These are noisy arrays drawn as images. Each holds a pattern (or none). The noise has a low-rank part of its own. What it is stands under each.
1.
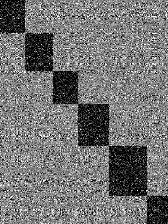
blocks along the diagonal
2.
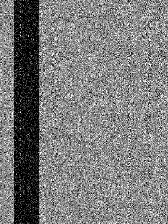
one band of columns
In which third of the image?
left
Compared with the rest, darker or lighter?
darker
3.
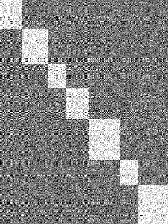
blocks along the diagonal
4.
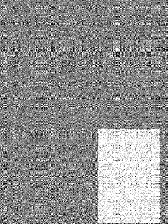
one block
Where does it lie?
bottom right
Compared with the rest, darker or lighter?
lighter
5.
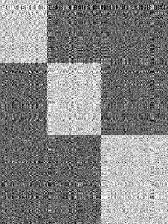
blocks along the diagonal
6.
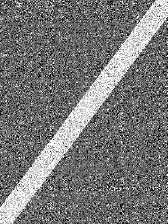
a diagonal band
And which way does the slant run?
bottom left to top right
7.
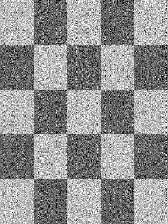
a checkerboard
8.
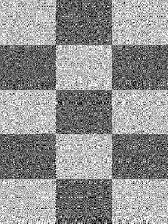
a checkerboard
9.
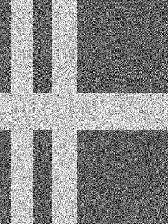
bands of rows crossing bands of columns
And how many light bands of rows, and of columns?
1 and 2
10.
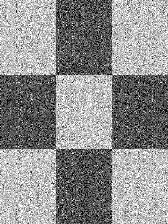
a checkerboard
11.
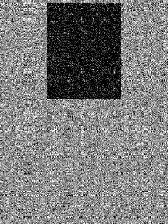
one block
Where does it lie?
top middle
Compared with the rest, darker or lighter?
darker
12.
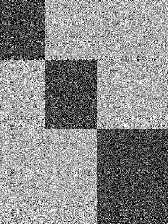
blocks along the diagonal
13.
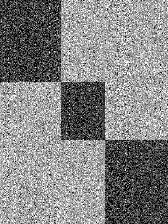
blocks along the diagonal
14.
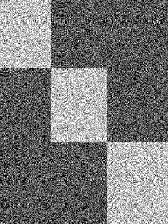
blocks along the diagonal
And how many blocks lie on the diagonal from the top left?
3
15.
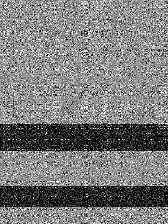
bands of rows
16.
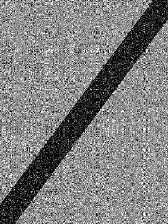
a diagonal band
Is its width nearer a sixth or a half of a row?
a sixth
